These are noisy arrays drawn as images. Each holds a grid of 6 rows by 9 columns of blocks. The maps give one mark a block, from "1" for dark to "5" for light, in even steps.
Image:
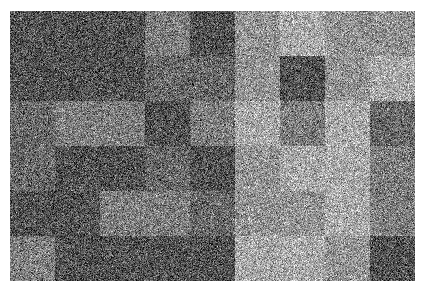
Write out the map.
111314544
111224145
233135352
211214553
113324453
311115541
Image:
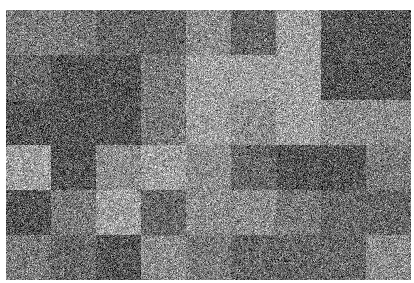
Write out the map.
332242511
211355511
111354544
514542113
135244322
321432224
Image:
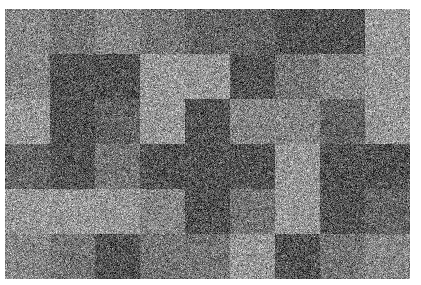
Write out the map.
434322115
411551345
512514425
213111511
555413512
431335134
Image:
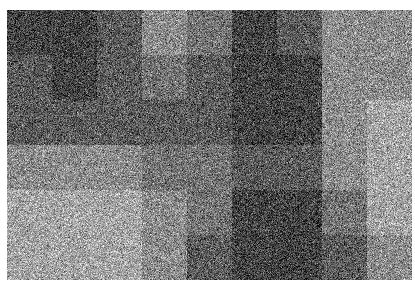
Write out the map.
112431244
212321144
222221145
444332245
555431135
555421124
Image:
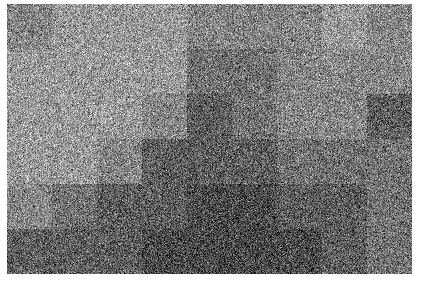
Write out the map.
455544454
555533444
555423442
554222333
432211223
222111123
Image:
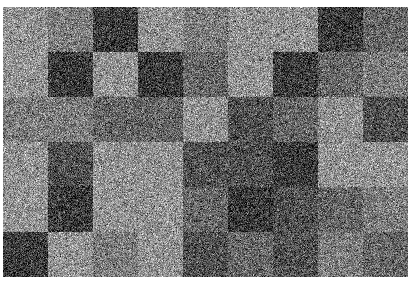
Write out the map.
541545513
515135134
443352352
525522155
515531234
154523243
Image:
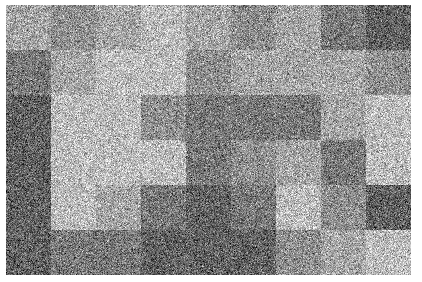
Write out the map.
434543421
245534443
155322245
155523425
154212531
122111345
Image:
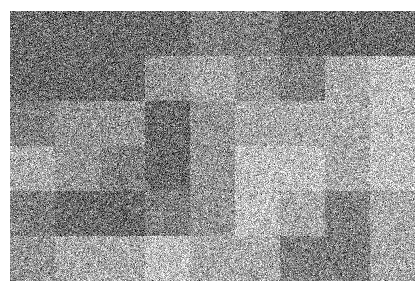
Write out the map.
111122111
111343245
233134445
432135545
211235424
344544224
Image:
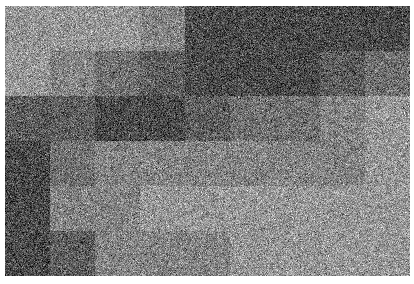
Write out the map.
555411111
543211123
221123345
134444445
144555555
124445555
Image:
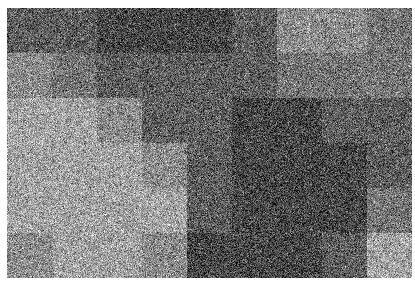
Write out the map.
221112443
432222333
554221122
555421112
555521113
455411125
